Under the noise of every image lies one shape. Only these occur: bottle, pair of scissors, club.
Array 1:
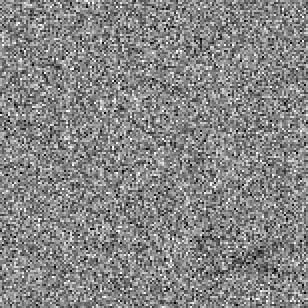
dark pair of scissors, bottom right
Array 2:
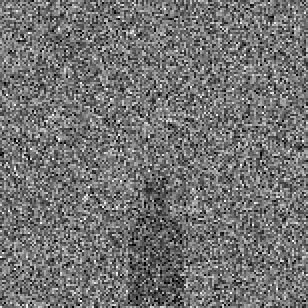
dark bottle, bottom middle
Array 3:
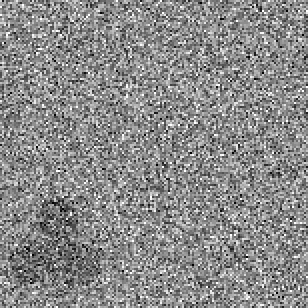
dark club, bottom left
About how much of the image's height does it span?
a third
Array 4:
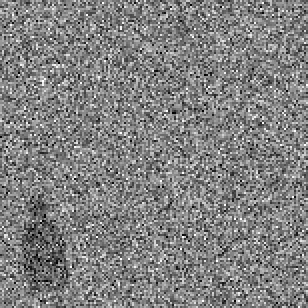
dark bottle, bottom left
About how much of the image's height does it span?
a third
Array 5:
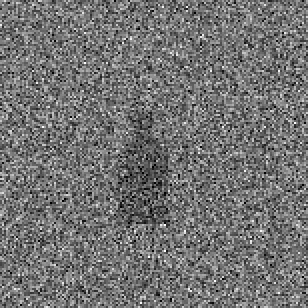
dark bottle, centre
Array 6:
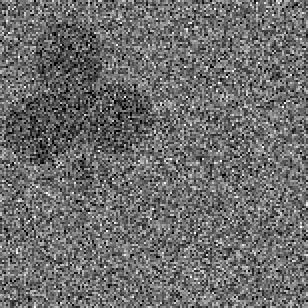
dark club
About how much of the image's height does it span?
half
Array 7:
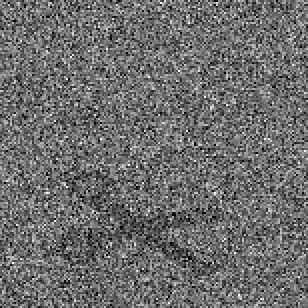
dark pair of scissors
